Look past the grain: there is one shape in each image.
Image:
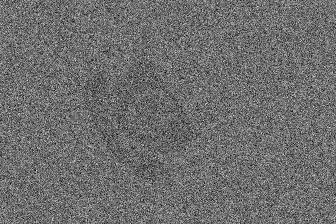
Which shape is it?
telephone
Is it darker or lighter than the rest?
darker
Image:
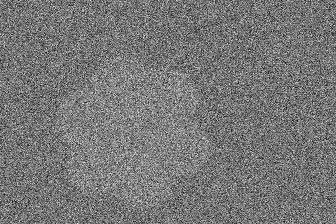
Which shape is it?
flower
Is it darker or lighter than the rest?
lighter
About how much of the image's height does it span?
two thirds
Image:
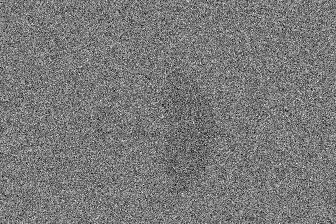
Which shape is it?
umbrella
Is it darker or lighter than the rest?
darker
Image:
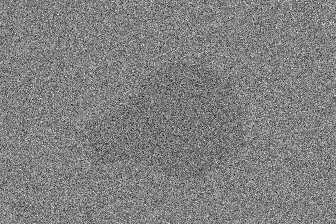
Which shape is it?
light bulb
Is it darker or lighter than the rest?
darker
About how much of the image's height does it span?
half
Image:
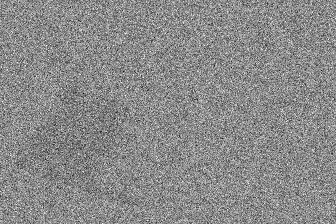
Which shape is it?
flag
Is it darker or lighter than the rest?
darker
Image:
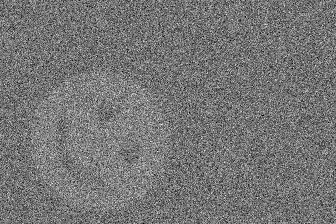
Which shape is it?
smiling face
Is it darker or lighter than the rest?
lighter
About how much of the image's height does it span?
two thirds
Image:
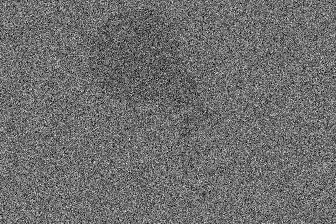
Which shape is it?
pear
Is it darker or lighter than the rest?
darker
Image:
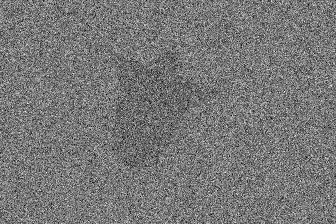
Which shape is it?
bell
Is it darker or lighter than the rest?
darker
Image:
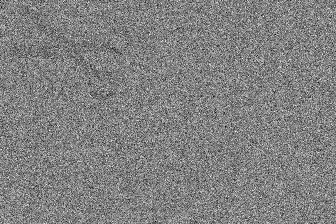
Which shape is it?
pair of scissors
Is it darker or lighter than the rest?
darker
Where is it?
top left
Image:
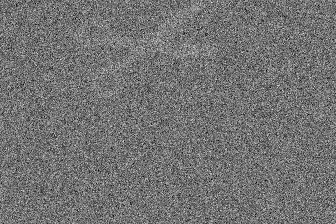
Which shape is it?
pair of scissors
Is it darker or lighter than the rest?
lighter
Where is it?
top middle
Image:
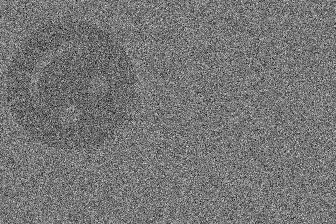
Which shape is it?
smiling face
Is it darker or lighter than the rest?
darker
